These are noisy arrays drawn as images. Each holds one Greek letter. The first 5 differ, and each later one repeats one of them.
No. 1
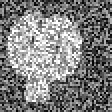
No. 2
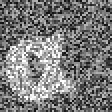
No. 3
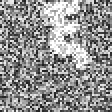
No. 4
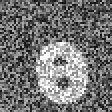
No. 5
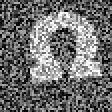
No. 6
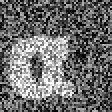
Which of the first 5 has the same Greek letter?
2
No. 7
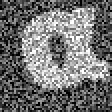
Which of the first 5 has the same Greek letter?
2
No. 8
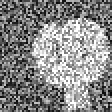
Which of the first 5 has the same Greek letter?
1
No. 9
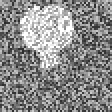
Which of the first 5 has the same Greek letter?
1
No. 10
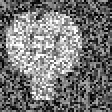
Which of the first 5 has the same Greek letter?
1
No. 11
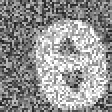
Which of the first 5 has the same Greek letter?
4
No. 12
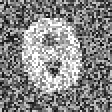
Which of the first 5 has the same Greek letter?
4
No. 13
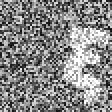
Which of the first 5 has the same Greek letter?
3
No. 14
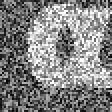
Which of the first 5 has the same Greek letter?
2
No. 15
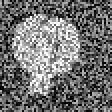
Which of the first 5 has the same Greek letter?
1
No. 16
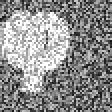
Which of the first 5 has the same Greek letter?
1
